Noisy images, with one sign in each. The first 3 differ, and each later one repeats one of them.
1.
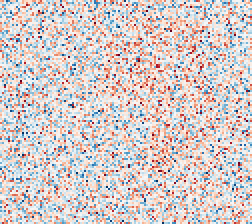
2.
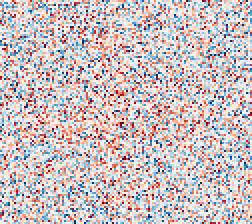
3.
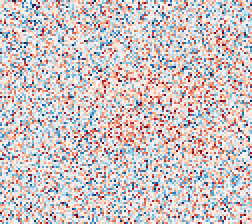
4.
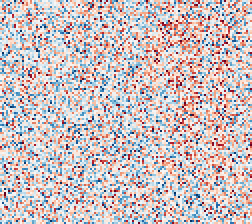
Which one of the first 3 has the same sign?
1
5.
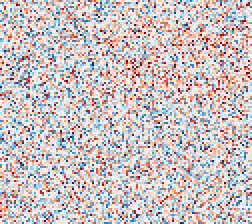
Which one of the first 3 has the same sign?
3
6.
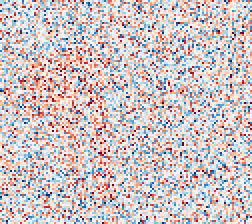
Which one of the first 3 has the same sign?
1
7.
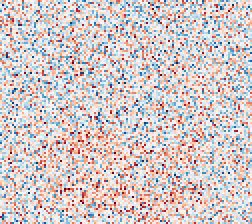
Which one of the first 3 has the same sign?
3
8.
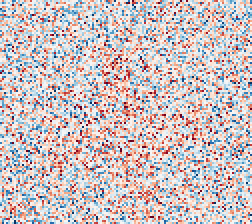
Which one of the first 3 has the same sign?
2
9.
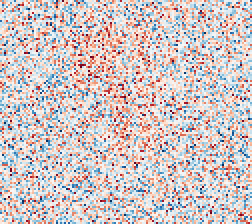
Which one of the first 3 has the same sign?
1
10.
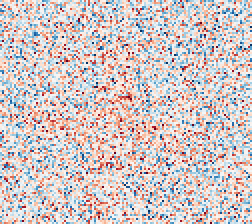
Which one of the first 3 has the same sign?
2
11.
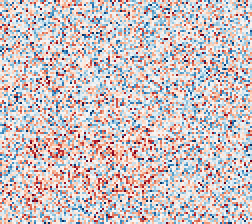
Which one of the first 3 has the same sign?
3
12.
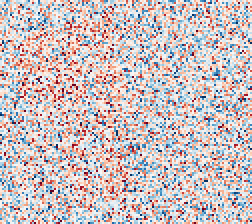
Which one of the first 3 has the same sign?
1
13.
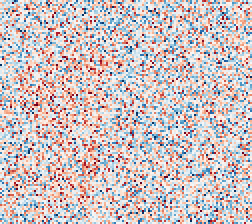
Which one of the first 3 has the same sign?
1
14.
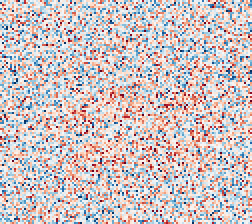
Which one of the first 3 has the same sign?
3
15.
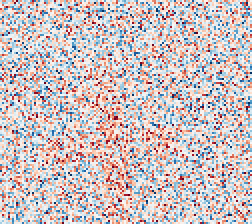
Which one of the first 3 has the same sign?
2
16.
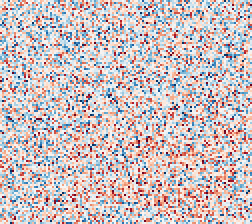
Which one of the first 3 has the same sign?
3
